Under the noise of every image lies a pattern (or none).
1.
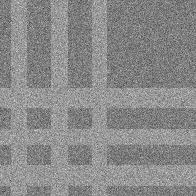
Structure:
bands of rows crossing bands of columns
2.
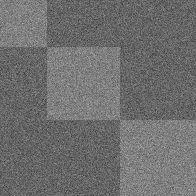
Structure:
blocks along the diagonal
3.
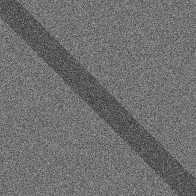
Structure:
a diagonal band
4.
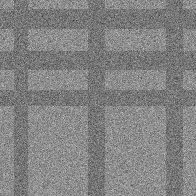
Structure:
bands of rows crossing bands of columns
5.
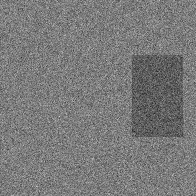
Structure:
one block
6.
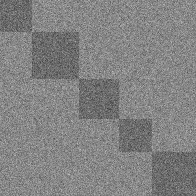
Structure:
blocks along the diagonal
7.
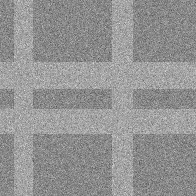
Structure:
bands of rows crossing bands of columns
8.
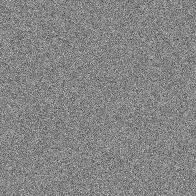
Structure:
only noise
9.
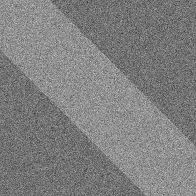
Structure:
a diagonal band
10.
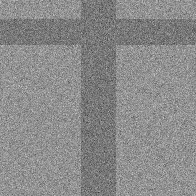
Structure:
bands of rows crossing bands of columns
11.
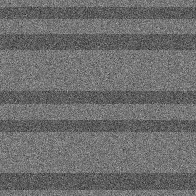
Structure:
bands of rows
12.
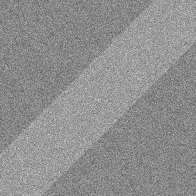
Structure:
a diagonal band
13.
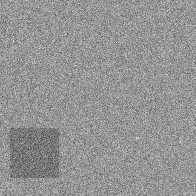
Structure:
one block
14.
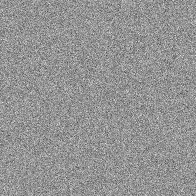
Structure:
only noise
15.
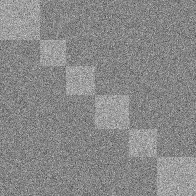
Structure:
blocks along the diagonal
